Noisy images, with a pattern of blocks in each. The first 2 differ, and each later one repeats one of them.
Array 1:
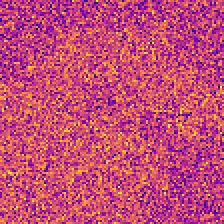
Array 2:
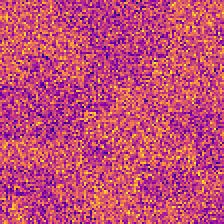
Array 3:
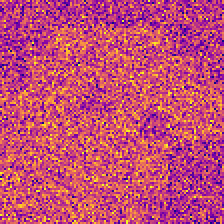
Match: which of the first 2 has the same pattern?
1
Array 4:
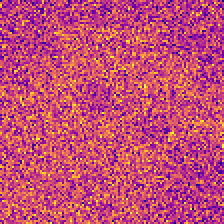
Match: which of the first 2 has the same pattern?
1
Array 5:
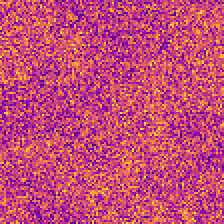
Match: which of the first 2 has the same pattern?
2
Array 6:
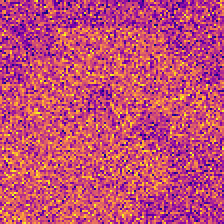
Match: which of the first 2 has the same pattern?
1
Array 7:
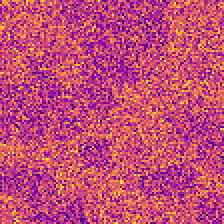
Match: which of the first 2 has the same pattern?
2
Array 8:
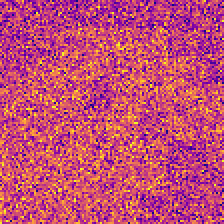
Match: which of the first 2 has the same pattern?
1
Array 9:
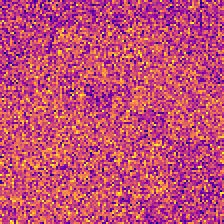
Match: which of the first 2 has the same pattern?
1
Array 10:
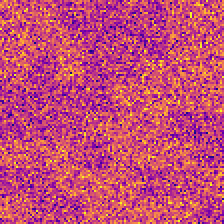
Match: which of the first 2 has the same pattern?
2
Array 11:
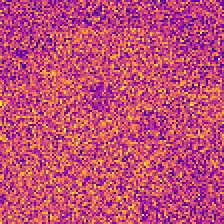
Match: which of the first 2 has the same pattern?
1
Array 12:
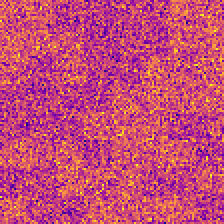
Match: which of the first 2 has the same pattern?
2
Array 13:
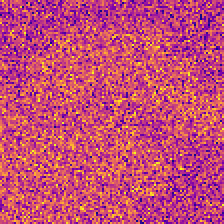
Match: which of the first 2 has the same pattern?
1
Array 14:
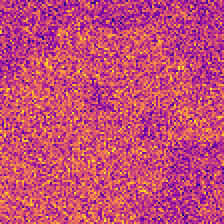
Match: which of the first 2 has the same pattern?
1
